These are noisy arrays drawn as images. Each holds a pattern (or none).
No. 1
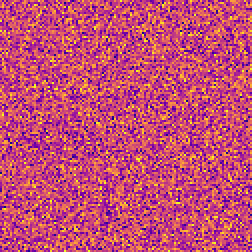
only noise
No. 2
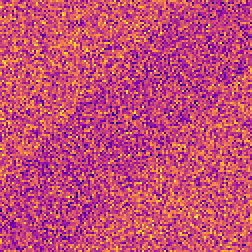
a diagonal band
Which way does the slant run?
bottom left to top right
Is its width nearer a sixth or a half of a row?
a half
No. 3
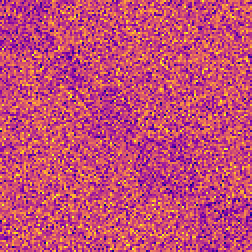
blocks along the diagonal
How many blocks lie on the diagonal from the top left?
5
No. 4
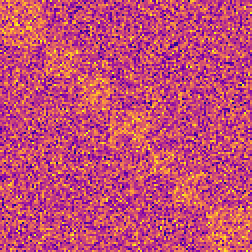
blocks along the diagonal
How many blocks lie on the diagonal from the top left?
7
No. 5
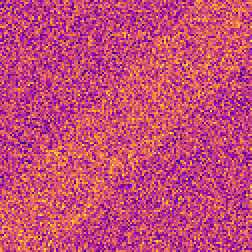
a diagonal band
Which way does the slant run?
bottom left to top right
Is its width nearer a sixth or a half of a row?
a half
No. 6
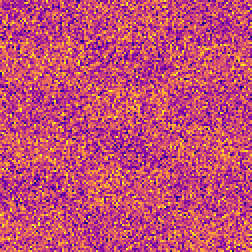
a checkerboard
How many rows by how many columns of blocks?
6 by 3
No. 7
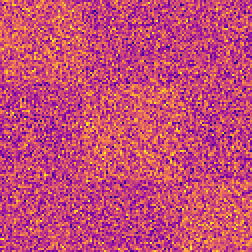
blocks along the diagonal
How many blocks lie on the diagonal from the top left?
3
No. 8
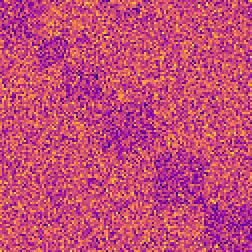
blocks along the diagonal
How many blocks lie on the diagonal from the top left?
6
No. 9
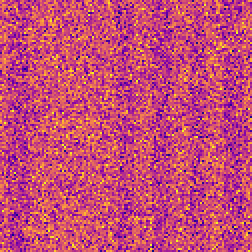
bands of columns
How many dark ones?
5
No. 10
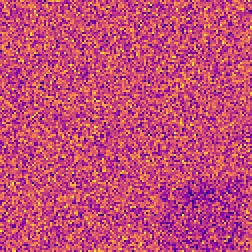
one block
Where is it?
bottom right
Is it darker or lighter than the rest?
darker
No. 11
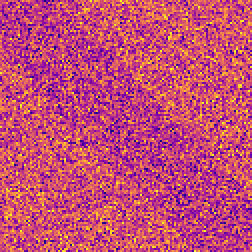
a diagonal band
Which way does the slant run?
top left to bottom right
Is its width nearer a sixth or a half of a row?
a half
